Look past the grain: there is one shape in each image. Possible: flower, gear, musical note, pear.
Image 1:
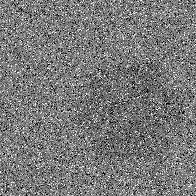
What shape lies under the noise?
flower
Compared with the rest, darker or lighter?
darker
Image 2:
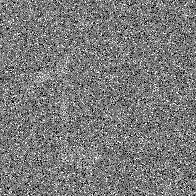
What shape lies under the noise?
musical note
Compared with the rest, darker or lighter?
lighter
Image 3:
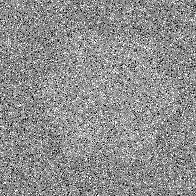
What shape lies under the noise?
flower
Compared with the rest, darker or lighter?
lighter
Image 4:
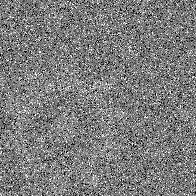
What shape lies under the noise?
gear
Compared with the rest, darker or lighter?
lighter
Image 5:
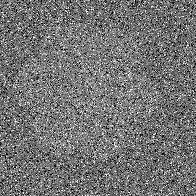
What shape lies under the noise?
flower
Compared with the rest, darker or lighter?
lighter
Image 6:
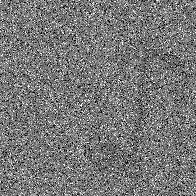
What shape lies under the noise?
musical note
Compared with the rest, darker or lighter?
darker
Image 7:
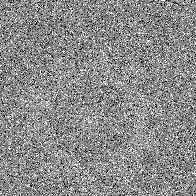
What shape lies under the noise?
gear
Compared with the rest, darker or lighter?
lighter
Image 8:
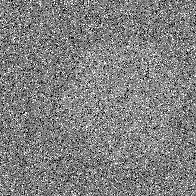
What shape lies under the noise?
flower
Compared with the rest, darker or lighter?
lighter
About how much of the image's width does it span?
two thirds
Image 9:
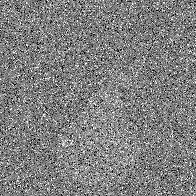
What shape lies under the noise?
pear
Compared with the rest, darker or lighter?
lighter
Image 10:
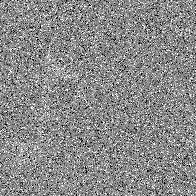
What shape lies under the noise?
musical note
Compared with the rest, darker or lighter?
lighter
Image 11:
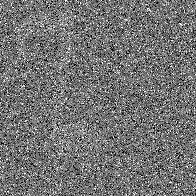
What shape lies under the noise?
musical note
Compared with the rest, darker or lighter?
lighter
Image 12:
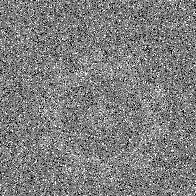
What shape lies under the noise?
gear
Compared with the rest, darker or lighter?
lighter
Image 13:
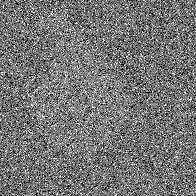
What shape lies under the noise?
pear
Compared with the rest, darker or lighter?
lighter
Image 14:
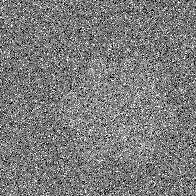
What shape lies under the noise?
flower
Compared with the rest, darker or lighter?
lighter
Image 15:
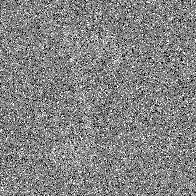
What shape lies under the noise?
musical note
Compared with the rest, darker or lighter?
lighter
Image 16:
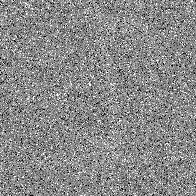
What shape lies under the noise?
musical note
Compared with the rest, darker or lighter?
lighter
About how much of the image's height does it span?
nearly all
